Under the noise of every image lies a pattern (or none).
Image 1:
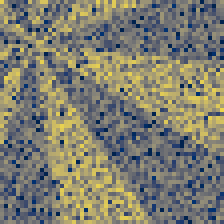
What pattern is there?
spokes from one point
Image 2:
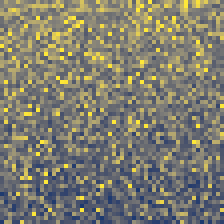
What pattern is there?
a smooth slope
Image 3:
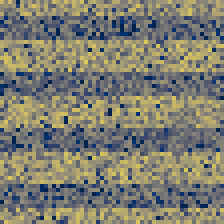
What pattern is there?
horizontal stripes
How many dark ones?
4
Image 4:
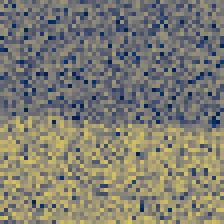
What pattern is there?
a sharp edge
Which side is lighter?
bottom
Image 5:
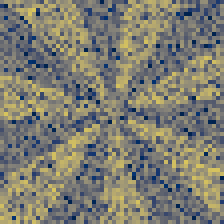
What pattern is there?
spokes from one point
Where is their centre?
centre
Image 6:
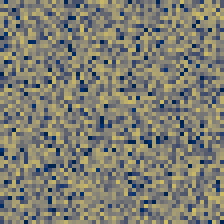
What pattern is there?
only noise
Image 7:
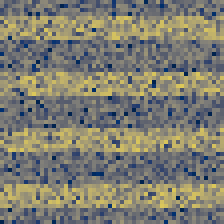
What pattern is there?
horizontal stripes
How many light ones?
4
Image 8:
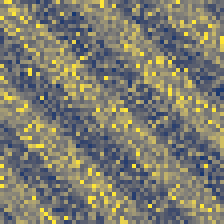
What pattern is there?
diagonal stripes
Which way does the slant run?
top left to bottom right
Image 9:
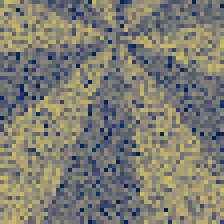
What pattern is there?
spokes from one point
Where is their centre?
top middle
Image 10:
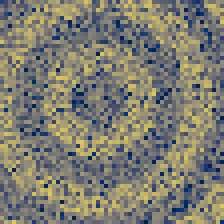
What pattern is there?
rings round one point
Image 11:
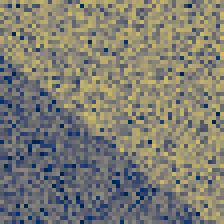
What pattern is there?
a sharp edge
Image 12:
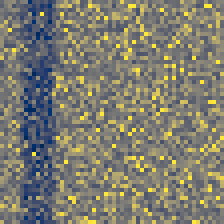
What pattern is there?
one vertical stripe
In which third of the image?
left
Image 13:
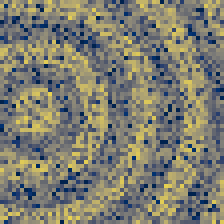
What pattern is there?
rings round one point
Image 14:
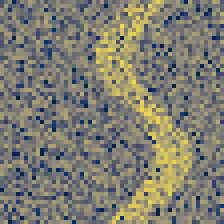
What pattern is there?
a wavy band
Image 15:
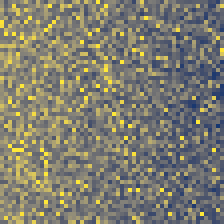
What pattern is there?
a smooth slope
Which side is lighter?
left
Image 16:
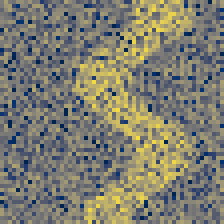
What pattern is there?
a wavy band
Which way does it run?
top to bottom
